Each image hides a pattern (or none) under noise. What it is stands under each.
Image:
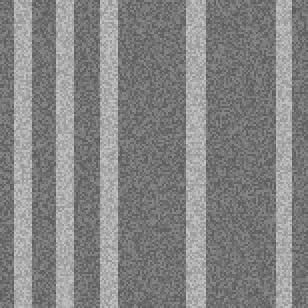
bands of columns
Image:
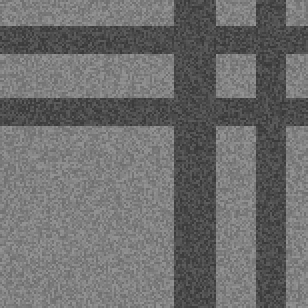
bands of rows crossing bands of columns
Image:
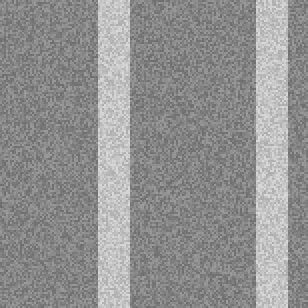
bands of columns
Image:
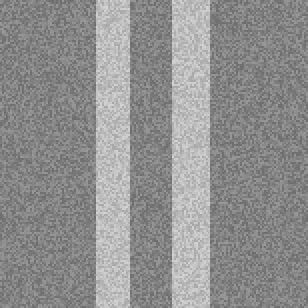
bands of columns
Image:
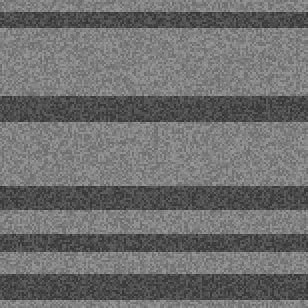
bands of rows
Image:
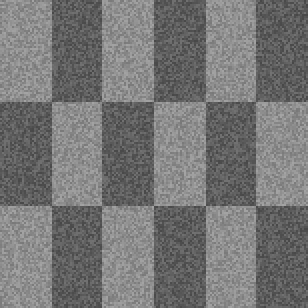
a checkerboard
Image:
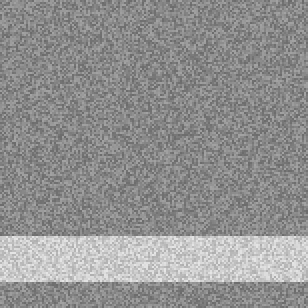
one band of rows
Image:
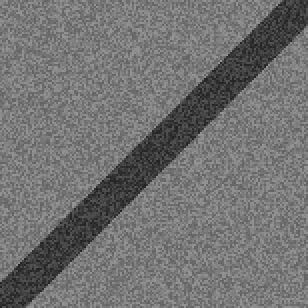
a diagonal band
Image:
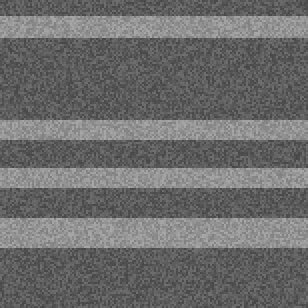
bands of rows
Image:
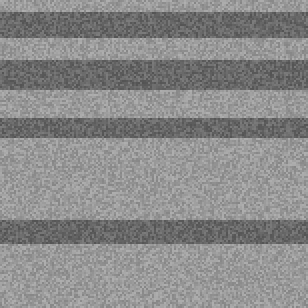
bands of rows
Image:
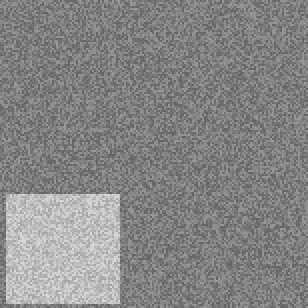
one block
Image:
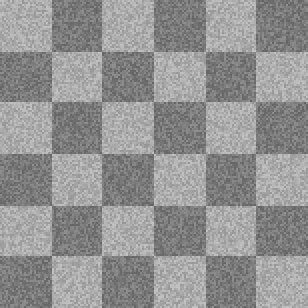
a checkerboard
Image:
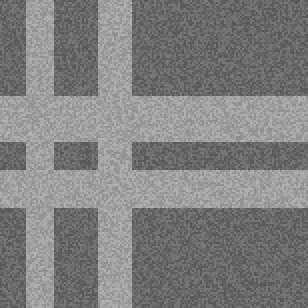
bands of rows crossing bands of columns
